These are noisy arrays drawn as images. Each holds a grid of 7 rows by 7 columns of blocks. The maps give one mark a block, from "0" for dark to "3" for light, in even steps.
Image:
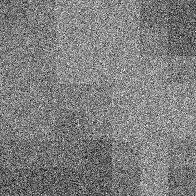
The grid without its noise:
1 2 3 3 3 1 0
2 2 3 3 3 2 0
2 2 3 3 3 3 2
2 2 2 2 3 3 3
2 2 1 2 3 3 3
1 1 1 0 2 3 2
0 0 0 0 1 3 1
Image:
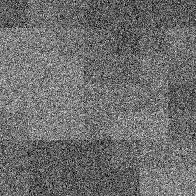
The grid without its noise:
0 2 1 0 0 0 0
3 3 2 1 0 1 2
3 3 3 1 1 2 1
3 3 3 2 2 2 0
2 3 3 2 3 3 1
1 0 0 0 1 2 2
1 0 0 0 0 3 3
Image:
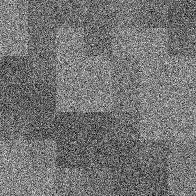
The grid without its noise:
3 1 1 1 2 1 0
3 1 3 1 3 3 1
0 1 3 3 2 3 3
0 0 3 3 2 3 3
1 0 0 0 1 3 3
3 2 0 0 0 1 2
3 3 2 1 0 0 2
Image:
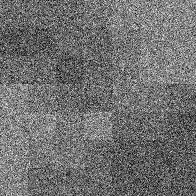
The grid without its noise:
1 1 1 2 3 3 3
0 0 1 1 2 3 3
1 1 0 1 2 3 3
3 2 1 1 2 2 1
3 3 2 3 1 1 0
3 2 2 1 0 0 0
3 1 1 1 0 0 0
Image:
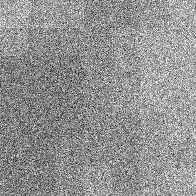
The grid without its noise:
3 2 2 1 1 2 3
2 1 1 1 2 3 3
0 0 0 1 2 3 3
0 0 0 1 2 3 3
0 0 0 1 1 2 3
0 0 1 1 1 2 2
0 0 1 2 1 2 3
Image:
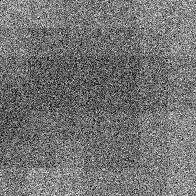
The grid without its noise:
3 3 2 2 2 3 3
2 1 1 1 1 2 3
1 0 0 0 0 1 2
0 0 0 0 0 1 2
0 1 1 1 1 2 3
1 1 2 1 1 2 3
2 3 3 2 2 2 3
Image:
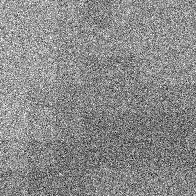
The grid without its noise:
3 3 2 1 2 2 2
3 3 2 2 2 2 2
3 3 2 1 1 2 2
3 2 1 1 1 1 1
3 2 1 0 0 0 0
2 1 0 0 0 0 0
1 0 0 1 1 1 1
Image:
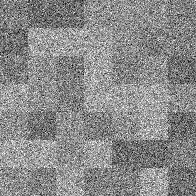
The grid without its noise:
1 0 0 2 2 2 1
0 3 3 3 2 1 1
1 2 1 3 1 2 0
3 2 1 3 3 3 2
2 0 2 1 2 3 0
3 3 2 3 0 0 1
2 1 3 1 1 3 0
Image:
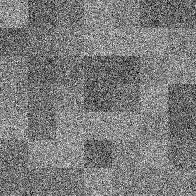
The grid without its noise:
3 0 1 3 2 0 0
0 1 2 3 3 3 2
2 0 1 0 0 2 3
2 1 2 0 1 3 0
3 1 3 3 3 2 0
1 3 3 0 2 3 1
1 1 1 3 2 2 2
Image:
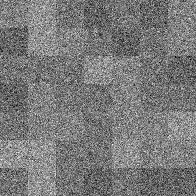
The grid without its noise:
2 3 1 0 1 0 2
0 3 2 1 0 1 2
1 1 1 3 2 1 0
0 2 1 1 2 1 1
1 2 2 1 2 2 3
3 3 1 1 3 2 2
1 3 1 0 1 0 0
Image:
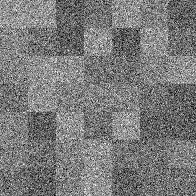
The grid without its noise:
3 3 0 1 3 2 0
2 1 0 3 0 3 1
2 3 3 1 1 2 3
1 3 2 2 2 1 0
2 0 3 1 3 0 0
2 1 2 3 1 1 2
1 0 2 3 0 1 1
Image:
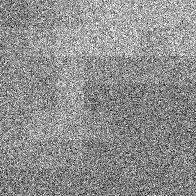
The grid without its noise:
0 1 2 3 3 3 3
1 2 3 3 3 2 3
1 1 2 1 1 1 1
1 1 2 0 0 0 0
1 2 2 1 0 0 0
1 1 1 0 0 0 0
0 0 0 0 0 0 0
